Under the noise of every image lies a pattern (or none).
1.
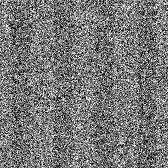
vertical stripes
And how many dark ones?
4
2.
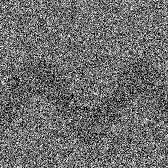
a wavy band
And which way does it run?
left to right
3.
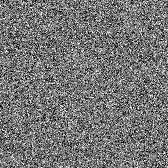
only noise
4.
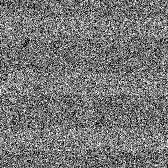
horizontal stripes
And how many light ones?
3
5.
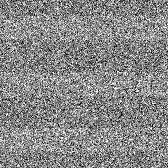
horizontal stripes
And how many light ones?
3
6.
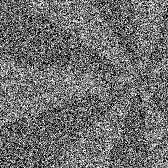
spokes from one point
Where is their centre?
middle right
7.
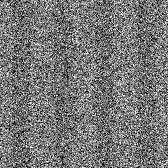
vertical stripes
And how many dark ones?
4
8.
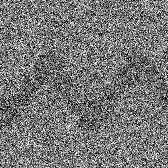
a wavy band
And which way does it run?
left to right
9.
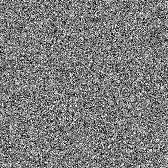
only noise
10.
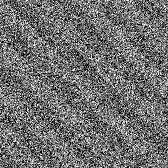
diagonal stripes
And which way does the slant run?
top left to bottom right
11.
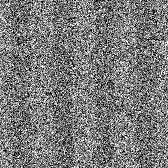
vertical stripes
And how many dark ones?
4
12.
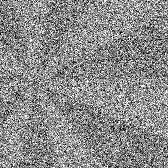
spokes from one point
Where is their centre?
middle left
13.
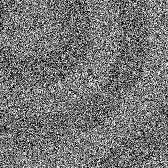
rings round one point
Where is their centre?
top left
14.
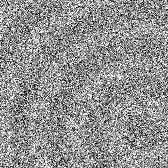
rings round one point
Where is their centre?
bottom right
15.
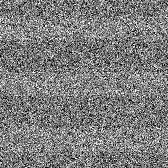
horizontal stripes
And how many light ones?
3
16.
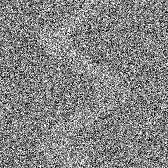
a wavy band
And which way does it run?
top to bottom
